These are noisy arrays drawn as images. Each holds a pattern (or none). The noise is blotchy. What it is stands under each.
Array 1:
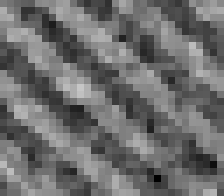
diagonal stripes
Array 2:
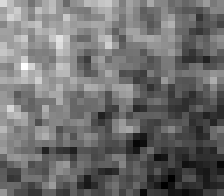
a smooth slope
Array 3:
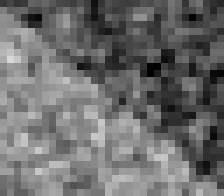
a sharp edge
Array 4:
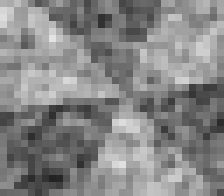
spokes from one point
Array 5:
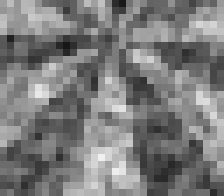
spokes from one point
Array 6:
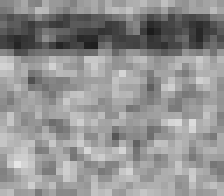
one horizontal stripe
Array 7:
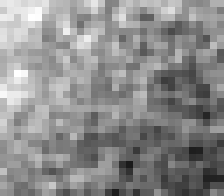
a smooth slope
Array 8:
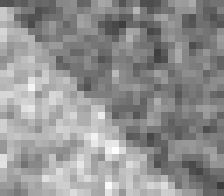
a sharp edge
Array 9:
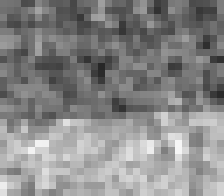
a sharp edge
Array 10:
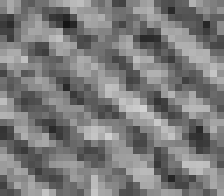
diagonal stripes
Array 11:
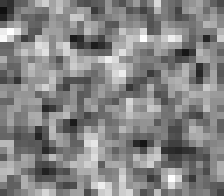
only noise
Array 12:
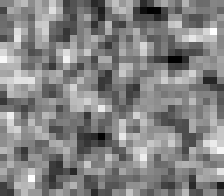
only noise
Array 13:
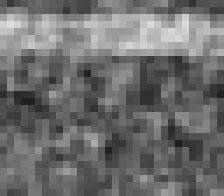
one horizontal stripe
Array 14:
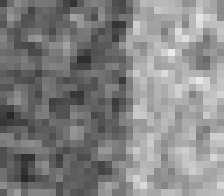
a sharp edge
